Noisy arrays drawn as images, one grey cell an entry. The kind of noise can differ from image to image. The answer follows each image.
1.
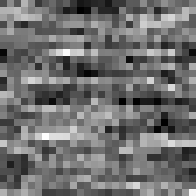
streaked along the rows
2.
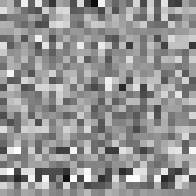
rows of uneven size
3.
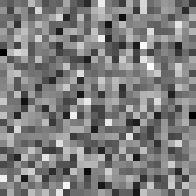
independent entries
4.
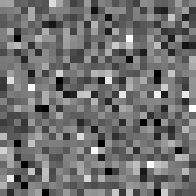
heavy tails
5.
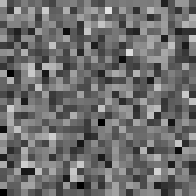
independent entries
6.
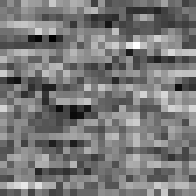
streaked along the rows
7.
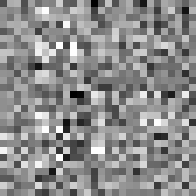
low rank plus noise
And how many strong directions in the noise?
three or four
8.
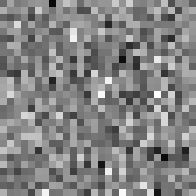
low rank plus noise
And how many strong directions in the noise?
five to eight
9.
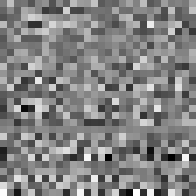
rows of uneven size
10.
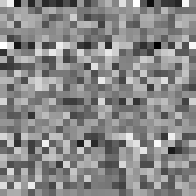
rows of uneven size
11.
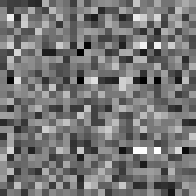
low rank plus noise
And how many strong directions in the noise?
one
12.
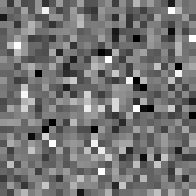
heavy tails
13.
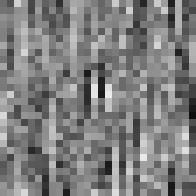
streaked along the columns
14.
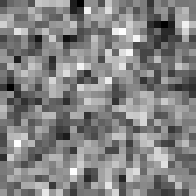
blotchy
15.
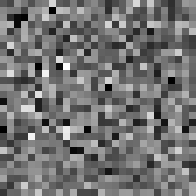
independent entries
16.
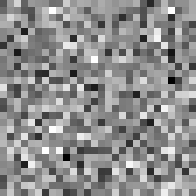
independent entries
